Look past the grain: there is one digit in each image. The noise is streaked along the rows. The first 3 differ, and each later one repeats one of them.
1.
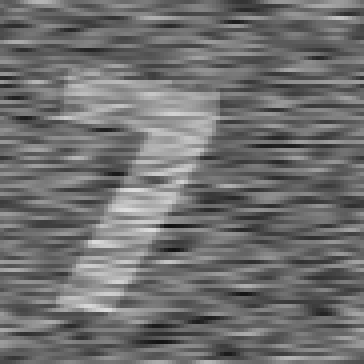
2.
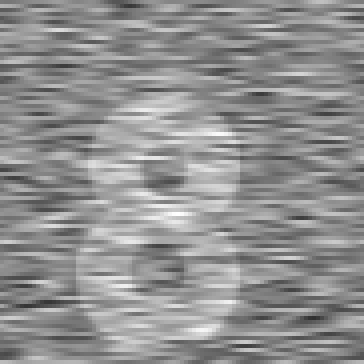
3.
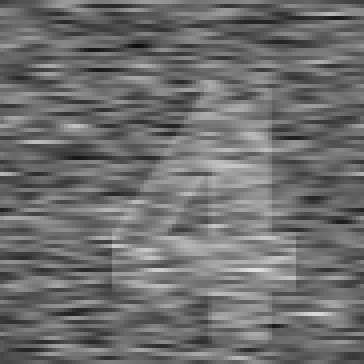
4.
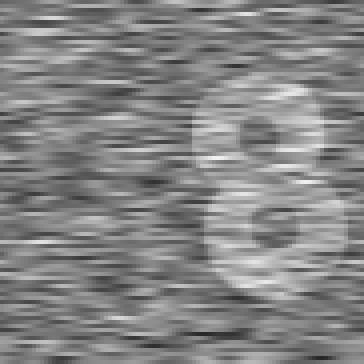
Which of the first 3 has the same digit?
2
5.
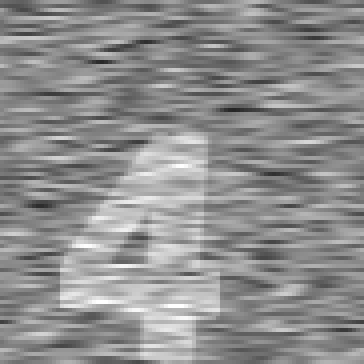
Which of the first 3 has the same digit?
3
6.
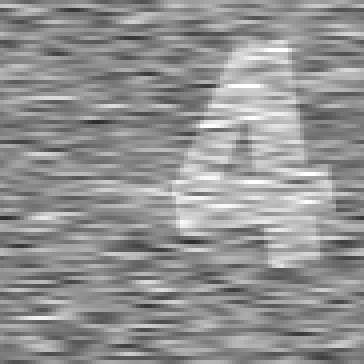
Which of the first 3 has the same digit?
3
